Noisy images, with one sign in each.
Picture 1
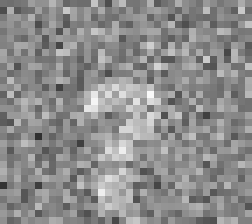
question mark
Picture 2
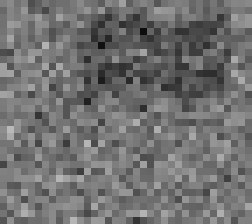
approximately sign
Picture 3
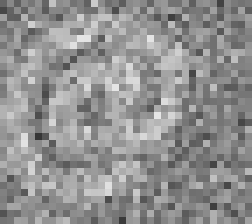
at sign
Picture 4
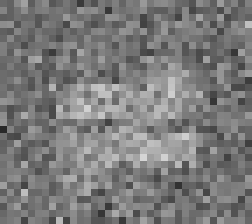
not-equal sign
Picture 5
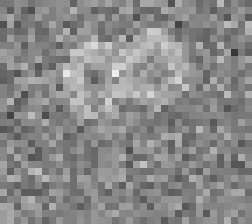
infinity sign
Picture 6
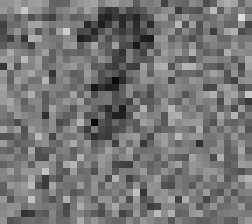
question mark
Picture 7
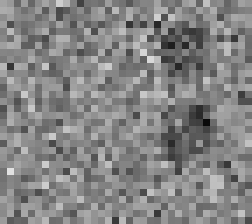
colon
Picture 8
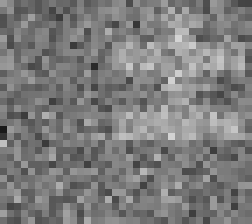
plus-minus sign
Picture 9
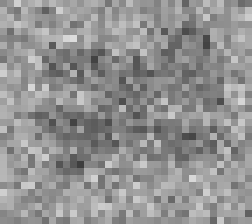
not-equal sign
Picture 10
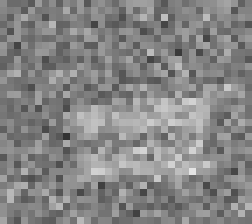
equals sign
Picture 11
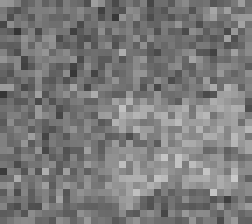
not-equal sign
